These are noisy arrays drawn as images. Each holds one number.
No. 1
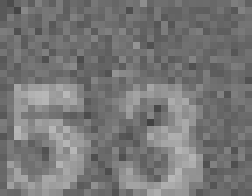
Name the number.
53
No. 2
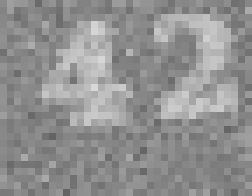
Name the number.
42
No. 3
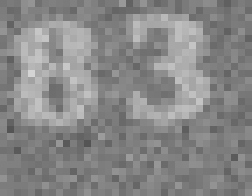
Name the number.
83
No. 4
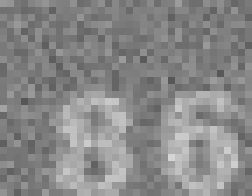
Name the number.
86
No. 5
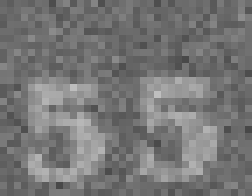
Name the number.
55
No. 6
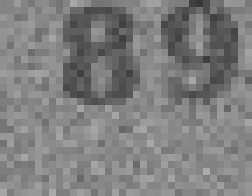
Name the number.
89
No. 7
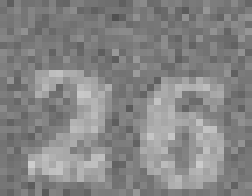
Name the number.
26
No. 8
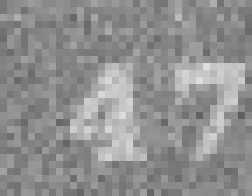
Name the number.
47
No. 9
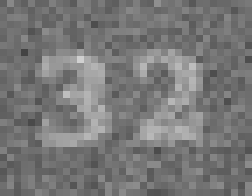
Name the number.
32
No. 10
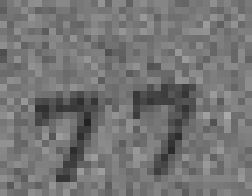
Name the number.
77
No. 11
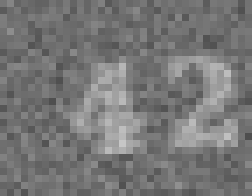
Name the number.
42
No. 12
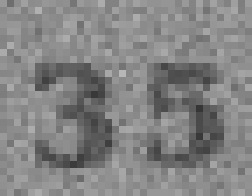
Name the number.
35
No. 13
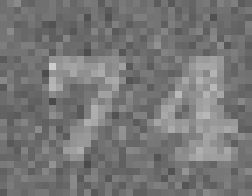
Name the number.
74
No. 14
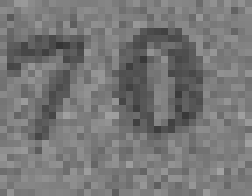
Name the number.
70
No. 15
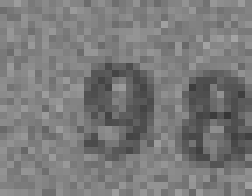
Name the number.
98
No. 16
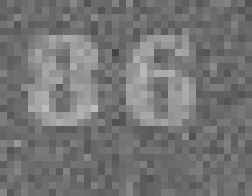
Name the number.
86
